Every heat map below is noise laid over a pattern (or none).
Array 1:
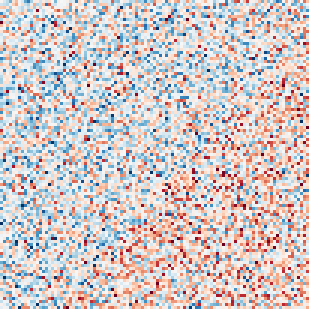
a sharp edge
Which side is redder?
bottom right
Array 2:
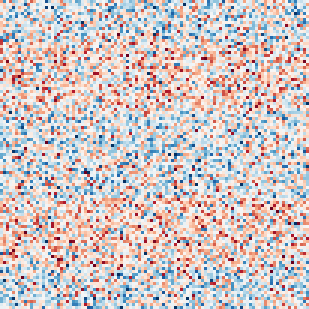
horizontal stripes
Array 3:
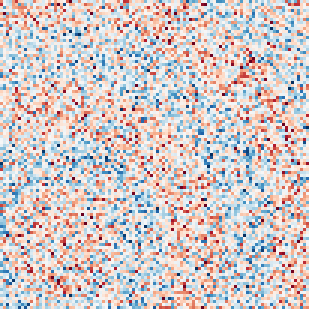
rings round one point
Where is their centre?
bottom left
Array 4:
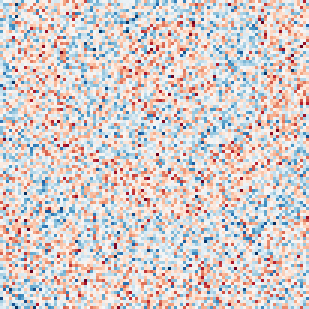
rings round one point
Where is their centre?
top middle
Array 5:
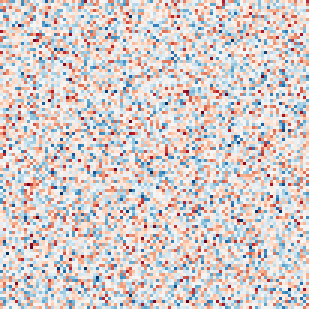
only noise
